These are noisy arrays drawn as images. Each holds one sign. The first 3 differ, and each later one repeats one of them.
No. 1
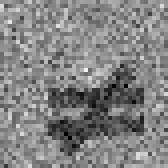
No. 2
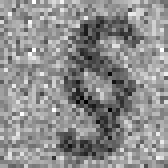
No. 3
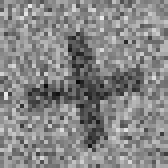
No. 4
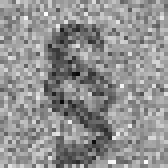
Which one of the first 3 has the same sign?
2
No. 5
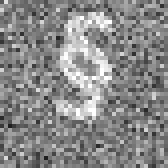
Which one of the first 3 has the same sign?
2
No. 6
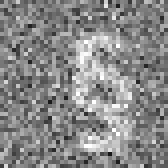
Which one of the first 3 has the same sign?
2
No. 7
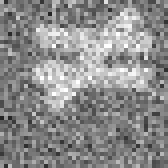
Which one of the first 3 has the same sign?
1
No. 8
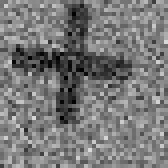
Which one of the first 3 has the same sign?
3
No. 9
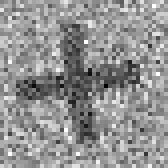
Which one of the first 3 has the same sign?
3
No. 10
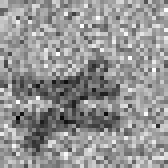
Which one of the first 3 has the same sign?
1
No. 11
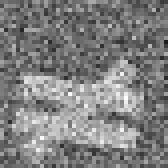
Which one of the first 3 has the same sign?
1
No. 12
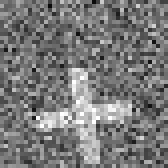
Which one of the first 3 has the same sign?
3
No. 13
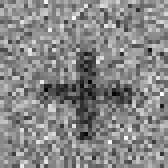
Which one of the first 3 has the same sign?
3
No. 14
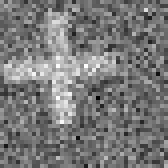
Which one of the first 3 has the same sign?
3
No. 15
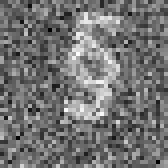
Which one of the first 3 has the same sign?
2
